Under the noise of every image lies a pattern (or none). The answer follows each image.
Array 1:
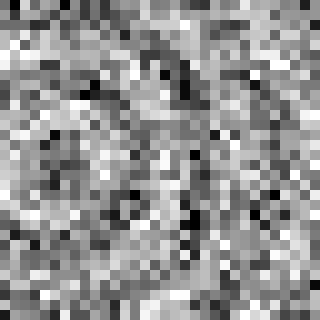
rings round one point
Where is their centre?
middle left
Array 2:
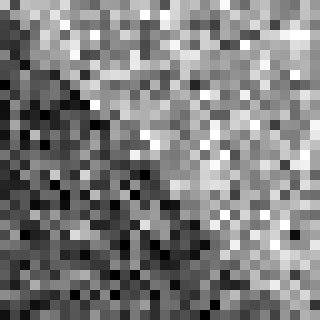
a sharp edge
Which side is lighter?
top right
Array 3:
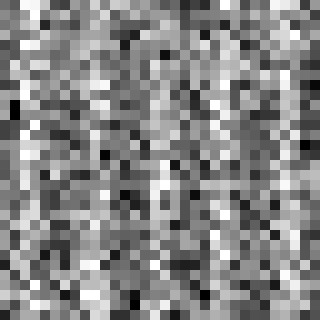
vertical stripes
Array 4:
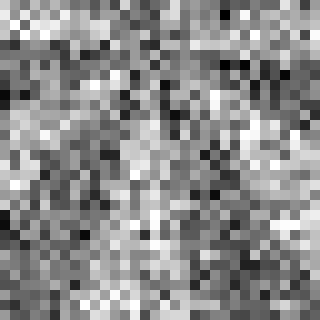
spokes from one point
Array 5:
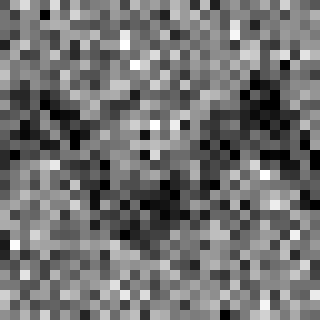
a wavy band
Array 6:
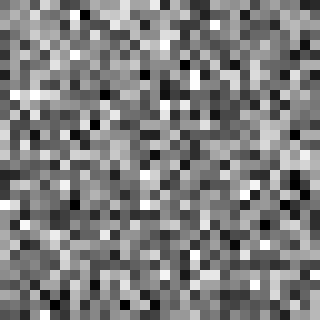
only noise
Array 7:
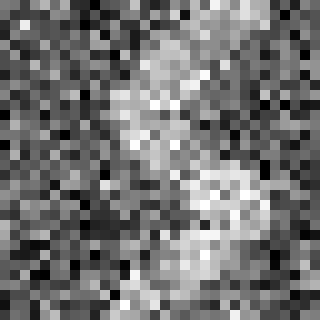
a wavy band
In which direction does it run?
top to bottom
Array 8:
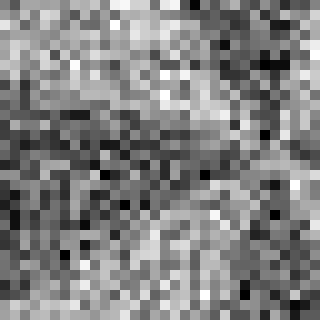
spokes from one point
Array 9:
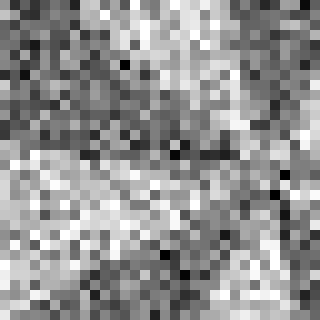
spokes from one point
